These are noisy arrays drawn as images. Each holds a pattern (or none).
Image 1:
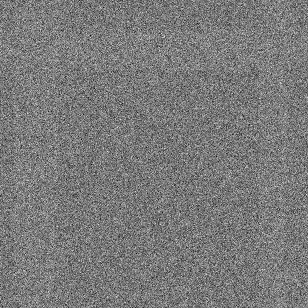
bands of rows crossing bands of columns
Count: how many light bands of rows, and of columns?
1 and 2
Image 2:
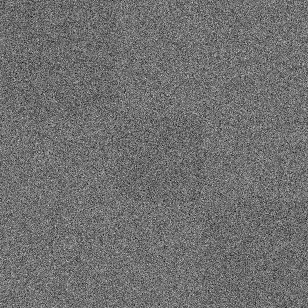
blocks along the diagonal
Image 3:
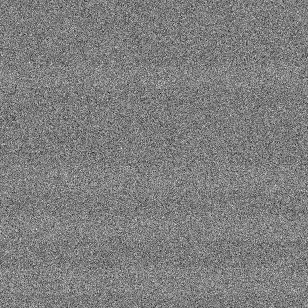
bands of rows
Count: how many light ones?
4
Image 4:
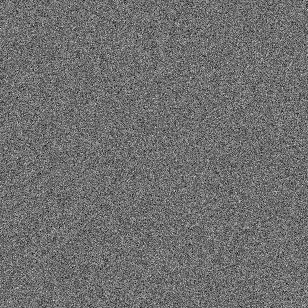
only noise
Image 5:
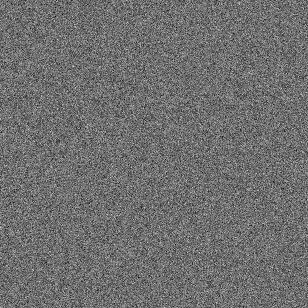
only noise
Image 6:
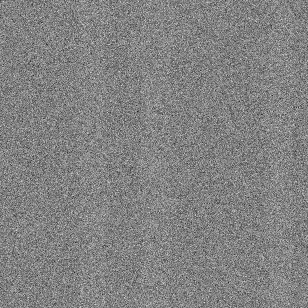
bands of columns
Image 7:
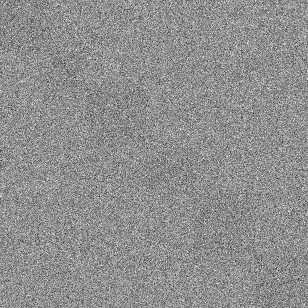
blocks along the diagonal
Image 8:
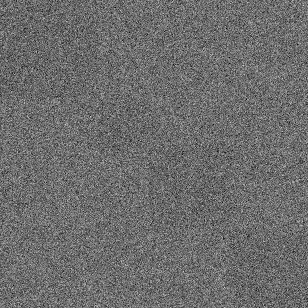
blocks along the diagonal
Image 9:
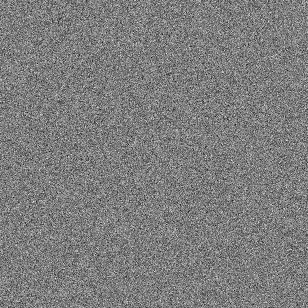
only noise
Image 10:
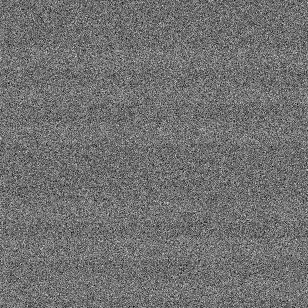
bands of rows
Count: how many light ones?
6
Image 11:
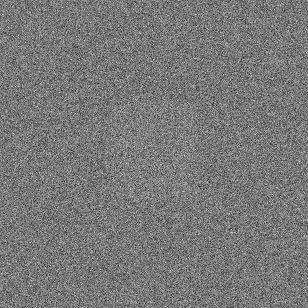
one block
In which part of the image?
centre
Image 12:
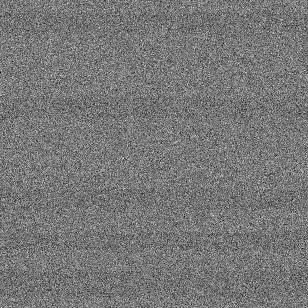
bands of rows
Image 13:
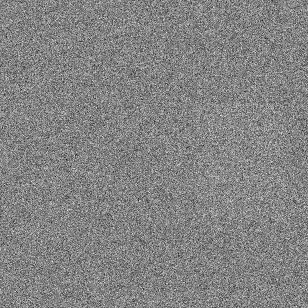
one block
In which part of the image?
middle right
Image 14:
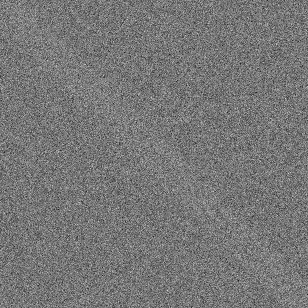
a diagonal band
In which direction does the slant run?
top left to bottom right
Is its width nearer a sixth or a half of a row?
a sixth
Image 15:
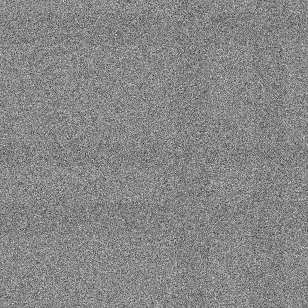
bands of rows crossing bands of columns
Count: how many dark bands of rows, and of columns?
3 and 2
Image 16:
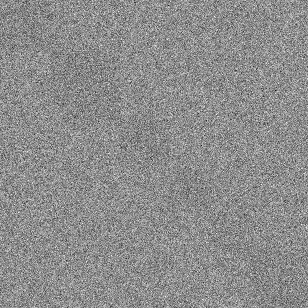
blocks along the diagonal
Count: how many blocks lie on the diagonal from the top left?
6
